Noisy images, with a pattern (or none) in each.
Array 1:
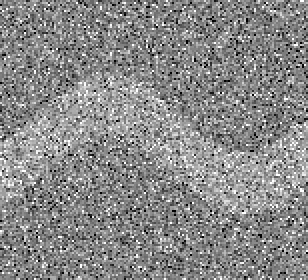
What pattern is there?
a wavy band
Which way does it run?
left to right
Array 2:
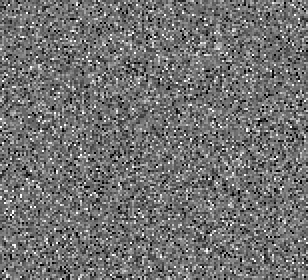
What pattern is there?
only noise
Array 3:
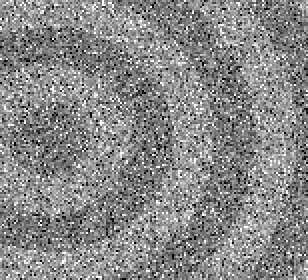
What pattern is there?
rings round one point
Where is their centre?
middle left
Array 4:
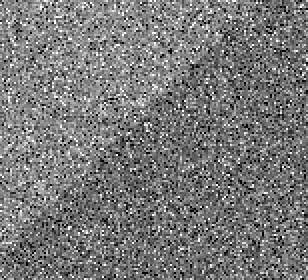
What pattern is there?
a sharp edge
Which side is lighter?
top left
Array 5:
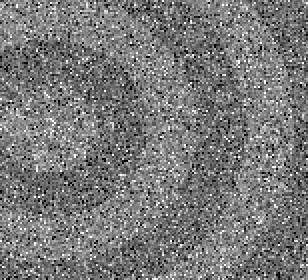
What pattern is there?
rings round one point
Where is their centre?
middle left
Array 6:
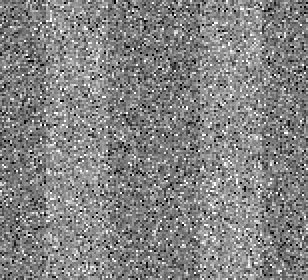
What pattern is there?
vertical stripes
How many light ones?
2
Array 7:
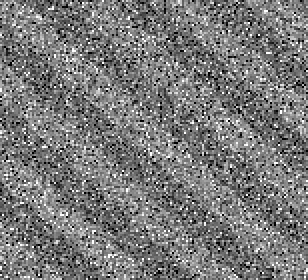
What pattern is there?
diagonal stripes
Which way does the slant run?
top left to bottom right
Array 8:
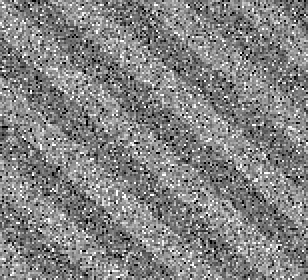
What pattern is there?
diagonal stripes
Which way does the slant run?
top left to bottom right
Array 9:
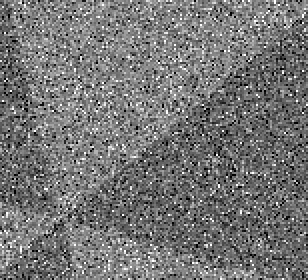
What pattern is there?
spokes from one point
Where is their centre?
bottom left
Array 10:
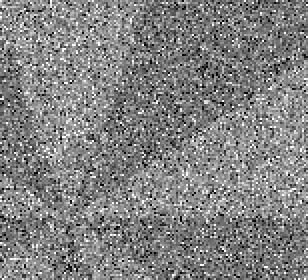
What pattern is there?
spokes from one point
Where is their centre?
bottom left
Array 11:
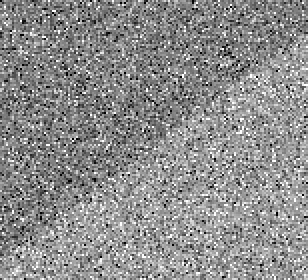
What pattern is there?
a sharp edge
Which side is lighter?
bottom right
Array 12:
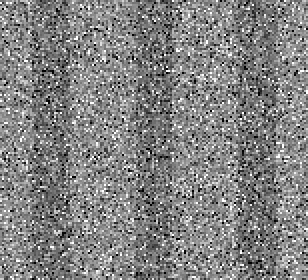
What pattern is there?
vertical stripes
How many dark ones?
3
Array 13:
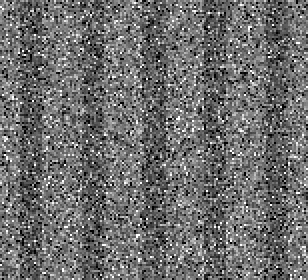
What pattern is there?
vertical stripes
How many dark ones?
5
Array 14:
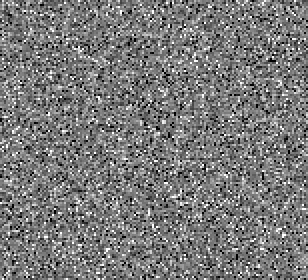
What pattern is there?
only noise
